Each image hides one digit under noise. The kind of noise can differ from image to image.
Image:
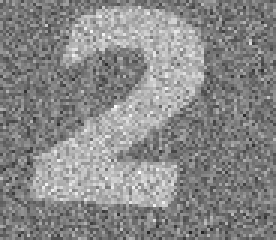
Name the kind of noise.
independent entries
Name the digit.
2
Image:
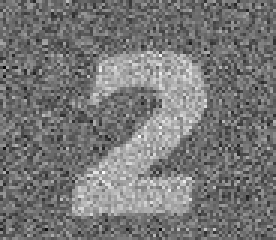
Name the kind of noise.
low rank plus noise
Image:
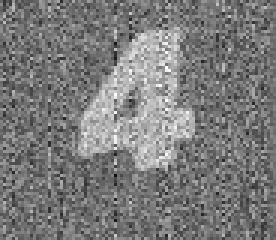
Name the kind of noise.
columns of uneven size
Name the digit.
4
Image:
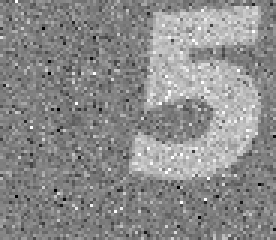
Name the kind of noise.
heavy tails
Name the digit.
5
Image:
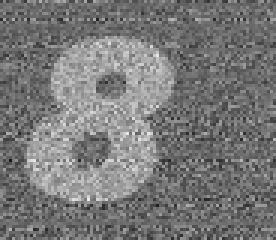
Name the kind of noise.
rows of uneven size
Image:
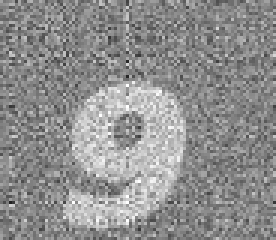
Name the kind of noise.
low rank plus noise
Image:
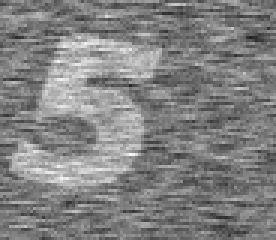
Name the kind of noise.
streaked along the rows
